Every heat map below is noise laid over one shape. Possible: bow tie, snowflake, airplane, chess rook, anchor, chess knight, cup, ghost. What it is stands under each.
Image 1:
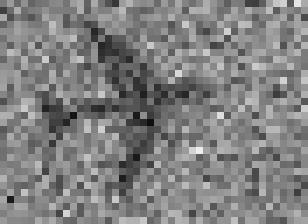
airplane
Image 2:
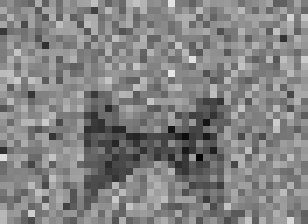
bow tie
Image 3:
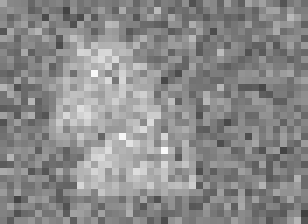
chess knight
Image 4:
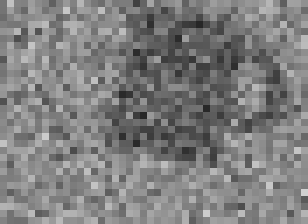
cup
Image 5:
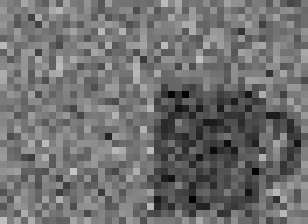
cup
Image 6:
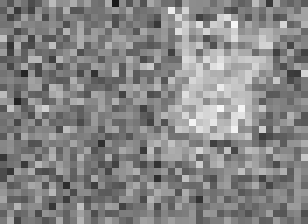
chess rook
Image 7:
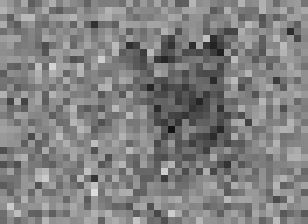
chess rook
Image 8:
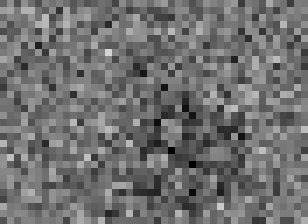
snowflake
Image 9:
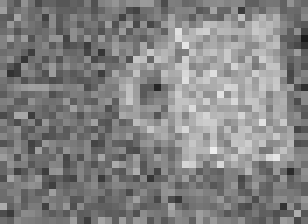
cup
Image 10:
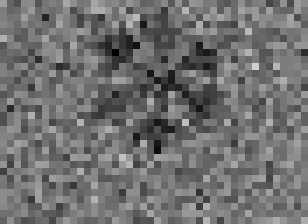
snowflake
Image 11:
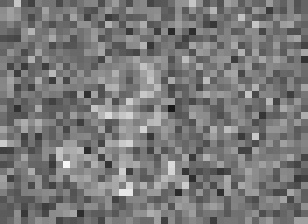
anchor
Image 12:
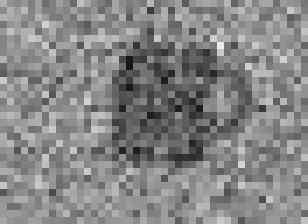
cup
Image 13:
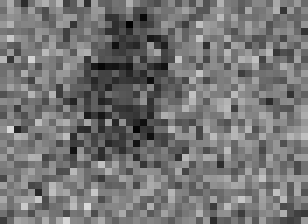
chess knight
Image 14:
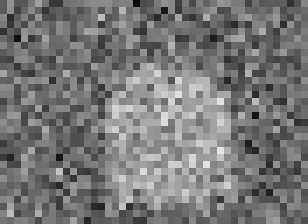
ghost
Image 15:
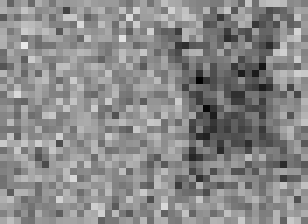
chess rook
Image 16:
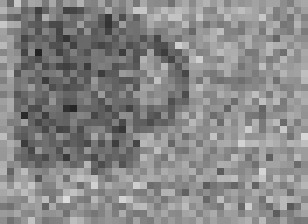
cup
